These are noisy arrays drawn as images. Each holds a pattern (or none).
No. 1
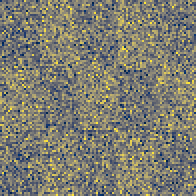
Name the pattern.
a checkerboard
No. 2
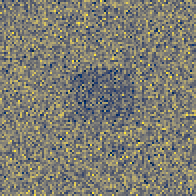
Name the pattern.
one block
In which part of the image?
centre
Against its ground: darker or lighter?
darker
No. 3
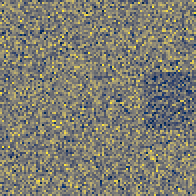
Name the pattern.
one block
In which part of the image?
middle right
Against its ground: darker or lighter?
darker
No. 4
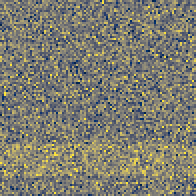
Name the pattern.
one band of rows
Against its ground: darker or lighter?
lighter
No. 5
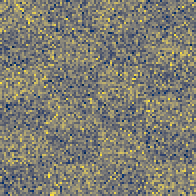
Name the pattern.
a checkerboard
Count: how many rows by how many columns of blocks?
6 by 4
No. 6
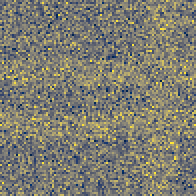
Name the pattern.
bands of rows crossing bands of columns
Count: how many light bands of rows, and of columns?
2 and 1
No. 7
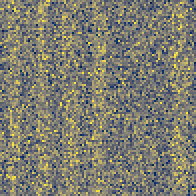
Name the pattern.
bands of columns
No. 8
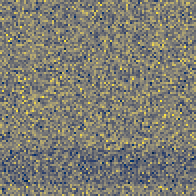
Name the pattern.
one band of rows
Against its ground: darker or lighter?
darker
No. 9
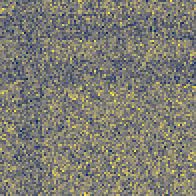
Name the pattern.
bands of rows crossing bands of columns
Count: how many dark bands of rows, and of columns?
2 and 1
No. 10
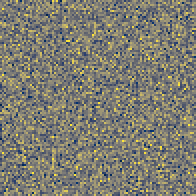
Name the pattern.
only noise
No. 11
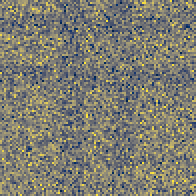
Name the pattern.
bands of rows crossing bands of columns
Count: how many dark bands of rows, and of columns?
2 and 2
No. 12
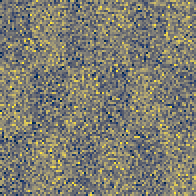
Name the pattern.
a checkerboard
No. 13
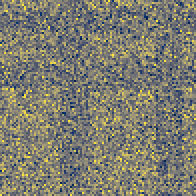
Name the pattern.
bands of rows crossing bands of columns
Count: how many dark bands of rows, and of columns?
2 and 2
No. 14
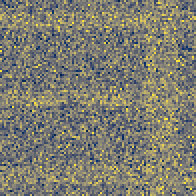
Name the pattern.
bands of rows crossing bands of columns
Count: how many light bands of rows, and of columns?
3 and 1
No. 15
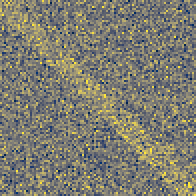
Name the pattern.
a diagonal band
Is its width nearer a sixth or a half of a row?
a sixth
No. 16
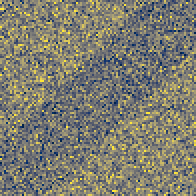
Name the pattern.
a diagonal band
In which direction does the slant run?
bottom left to top right
